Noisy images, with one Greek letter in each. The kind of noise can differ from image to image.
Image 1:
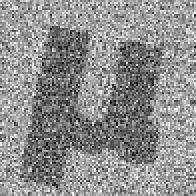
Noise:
low rank plus noise
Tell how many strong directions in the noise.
three or four
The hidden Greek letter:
mu
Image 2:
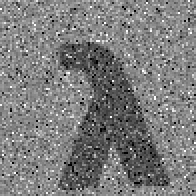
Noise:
heavy tails
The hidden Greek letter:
lambda
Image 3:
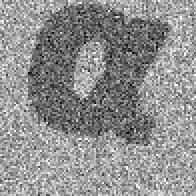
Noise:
independent entries
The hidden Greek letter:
alpha
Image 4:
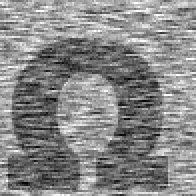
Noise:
streaked along the rows
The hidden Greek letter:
omega
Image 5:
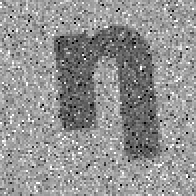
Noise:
heavy tails
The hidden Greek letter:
eta
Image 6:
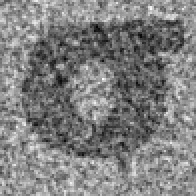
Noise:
blotchy
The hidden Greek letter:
sigma
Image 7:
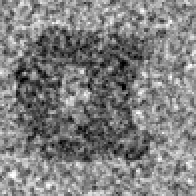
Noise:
blotchy
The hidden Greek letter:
alpha
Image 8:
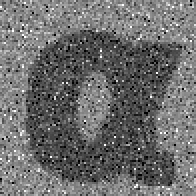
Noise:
heavy tails
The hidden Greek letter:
alpha
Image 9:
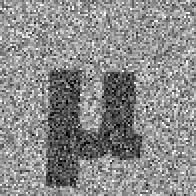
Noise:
independent entries
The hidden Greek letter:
mu
